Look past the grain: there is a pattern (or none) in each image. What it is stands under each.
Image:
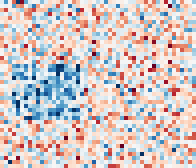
one block
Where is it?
middle left
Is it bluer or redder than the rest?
bluer
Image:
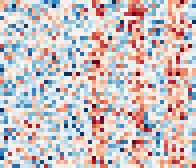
bands of columns
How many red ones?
3
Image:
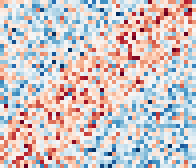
a diagonal band
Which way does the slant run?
bottom left to top right
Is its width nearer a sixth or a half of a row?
a half
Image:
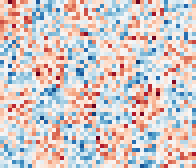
a checkerboard
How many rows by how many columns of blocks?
4 by 6
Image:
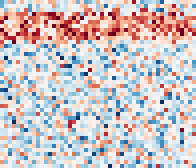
one band of rows
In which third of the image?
top
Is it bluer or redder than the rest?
redder
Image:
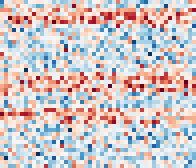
bands of rows
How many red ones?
3
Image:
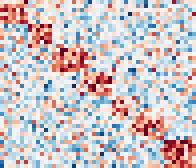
blocks along the diagonal
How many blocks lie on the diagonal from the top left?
7
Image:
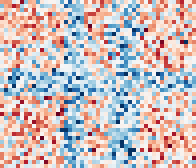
bands of rows crossing bands of columns
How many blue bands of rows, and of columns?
1 and 2
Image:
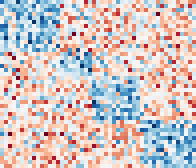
blocks along the diagonal
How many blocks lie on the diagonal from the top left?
4
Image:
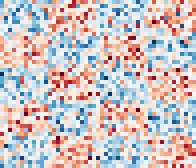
a checkerboard
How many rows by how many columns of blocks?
5 by 4
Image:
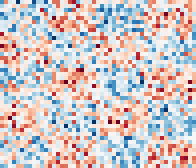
a checkerboard
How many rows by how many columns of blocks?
5 by 4
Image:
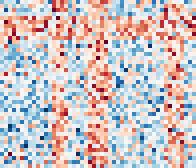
bands of rows crossing bands of columns
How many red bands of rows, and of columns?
1 and 3
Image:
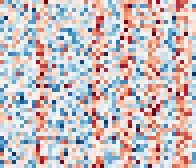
bands of columns
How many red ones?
5
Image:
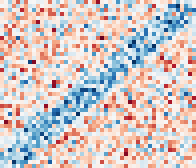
a diagonal band
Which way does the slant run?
bottom left to top right
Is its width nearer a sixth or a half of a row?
a sixth
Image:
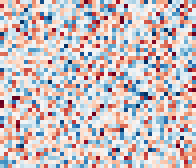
only noise
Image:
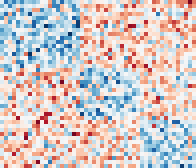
blocks along the diagonal
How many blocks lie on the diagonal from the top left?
3
